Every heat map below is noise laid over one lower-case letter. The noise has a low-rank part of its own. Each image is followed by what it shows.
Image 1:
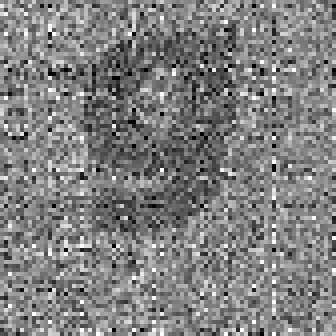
g
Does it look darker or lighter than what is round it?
darker
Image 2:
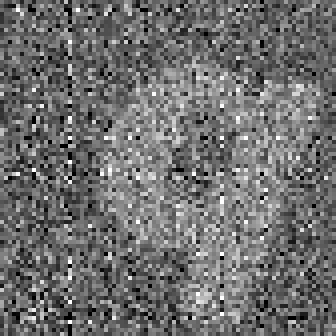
q
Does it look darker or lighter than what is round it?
lighter
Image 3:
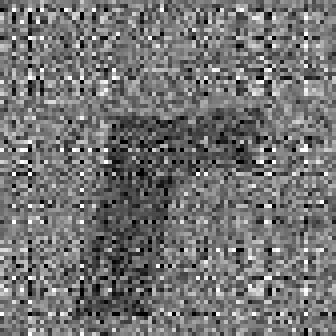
r
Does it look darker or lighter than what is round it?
darker
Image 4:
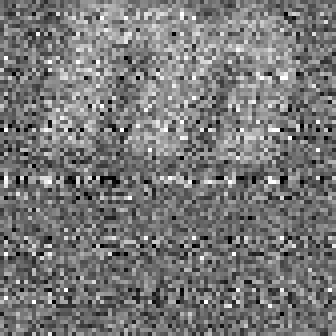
m
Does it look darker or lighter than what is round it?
lighter
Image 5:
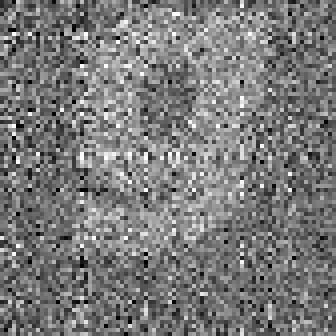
g
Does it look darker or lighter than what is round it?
lighter
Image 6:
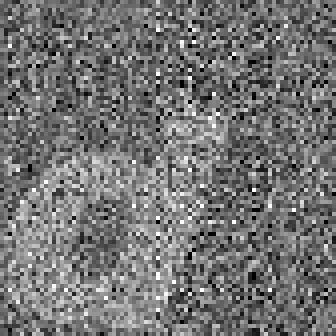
d
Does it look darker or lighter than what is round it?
lighter
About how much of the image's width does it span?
two thirds
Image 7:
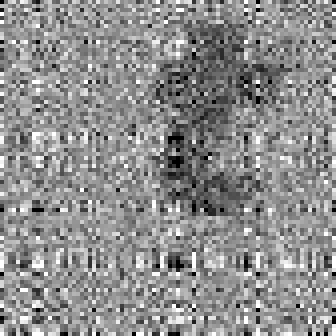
t
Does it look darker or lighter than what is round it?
darker
